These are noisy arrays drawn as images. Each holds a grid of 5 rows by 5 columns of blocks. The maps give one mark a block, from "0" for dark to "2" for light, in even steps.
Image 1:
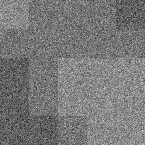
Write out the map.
2 1 1 1 0
1 1 1 1 1
0 1 2 2 2
0 1 2 2 2
0 0 1 2 2
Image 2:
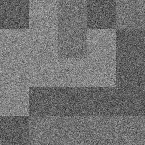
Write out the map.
0 2 1 0 1
2 2 1 2 0
2 2 2 2 0
2 0 0 0 0
0 1 1 1 1
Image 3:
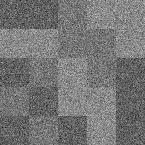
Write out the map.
0 0 1 2 2
2 2 1 1 2
0 1 2 1 0
1 0 2 2 0
0 1 0 2 0
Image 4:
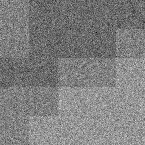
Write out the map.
1 0 0 0 0
1 0 0 0 1
0 0 1 1 2
1 1 2 2 2
1 2 2 2 2
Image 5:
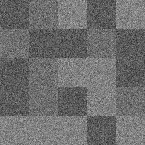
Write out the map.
0 1 2 0 2
1 0 0 1 0
0 1 2 2 0
0 1 0 2 1
2 2 2 0 2
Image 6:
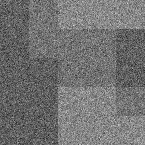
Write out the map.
0 1 2 2 2
0 1 1 1 0
0 0 1 1 0
0 0 2 2 1
0 0 2 2 2
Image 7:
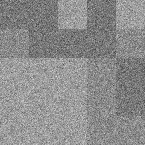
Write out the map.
0 0 2 0 2
1 0 0 0 1
2 2 2 1 0
2 2 2 1 0
2 2 2 1 1
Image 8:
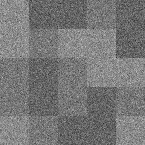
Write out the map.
2 0 0 1 0
2 1 2 2 0
1 0 1 2 2
1 0 1 0 1
2 1 0 0 2
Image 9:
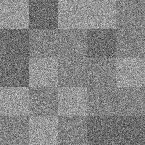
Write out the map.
2 0 2 2 1
0 1 1 0 1
0 2 1 1 2
2 1 2 1 1
1 2 1 0 0
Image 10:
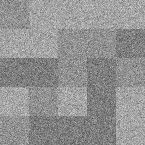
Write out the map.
1 2 2 2 2
2 2 1 1 0
0 0 1 0 1
2 1 2 0 2
1 0 0 0 2
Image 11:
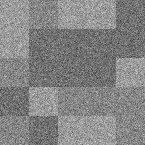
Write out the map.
2 1 2 2 0
2 0 0 0 0
1 0 0 0 2
0 2 1 1 1
1 0 2 2 1
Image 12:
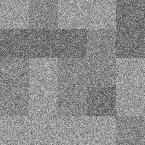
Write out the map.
2 1 2 2 0
0 0 0 1 0
1 2 1 1 2
1 2 1 0 2
2 2 2 2 1
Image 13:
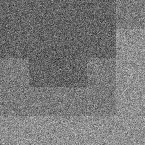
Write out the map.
0 0 0 0 1
0 0 0 0 2
1 0 0 1 2
1 1 1 1 2
2 2 2 2 2
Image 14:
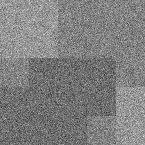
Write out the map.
2 2 1 1 1
2 2 1 1 1
1 0 0 0 1
0 0 0 0 2
0 0 0 1 2
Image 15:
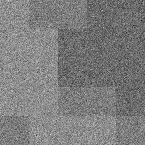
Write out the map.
2 1 1 0 0
2 2 0 0 0
2 2 0 0 0
2 2 1 1 0
1 2 2 2 1
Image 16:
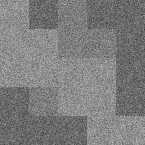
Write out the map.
2 0 1 0 0
2 2 1 1 0
2 2 2 2 0
0 1 2 2 0
0 0 0 2 2
